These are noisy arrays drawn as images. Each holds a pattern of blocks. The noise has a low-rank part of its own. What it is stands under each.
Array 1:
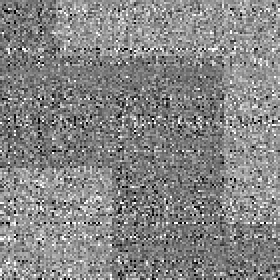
mirrored about the diagonal from the bottom left
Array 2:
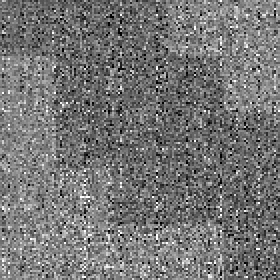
mirrored about the diagonal from the bottom left
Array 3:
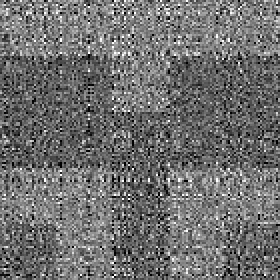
left and right mirror each other
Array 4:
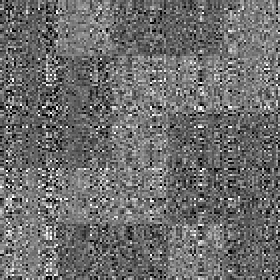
the same after a half turn
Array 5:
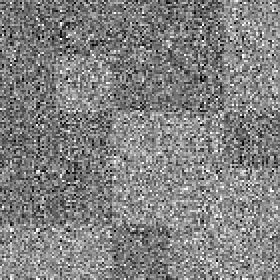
mirrored about the diagonal from the top left
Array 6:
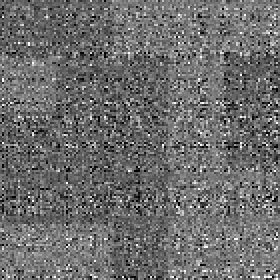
no symmetry
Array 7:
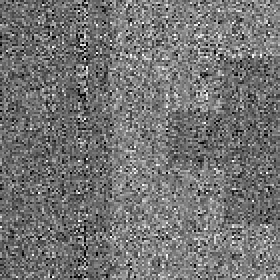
top and bottom mirror each other
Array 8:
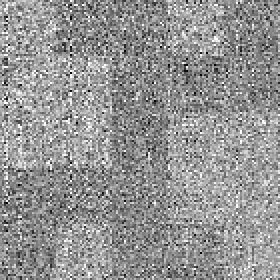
the same after a half turn
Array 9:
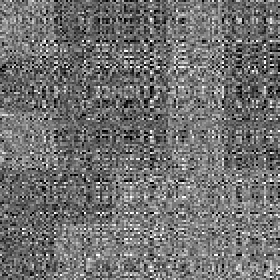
no symmetry
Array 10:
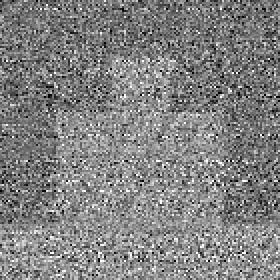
left and right mirror each other
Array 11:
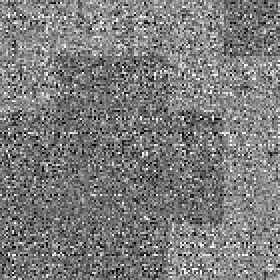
mirrored about the diagonal from the bottom left
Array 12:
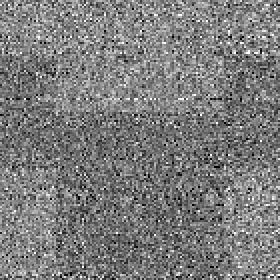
left and right mirror each other
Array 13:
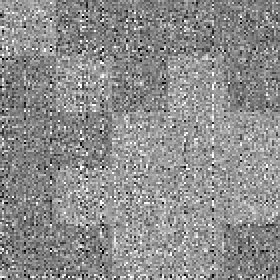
mirrored about the diagonal from the top left
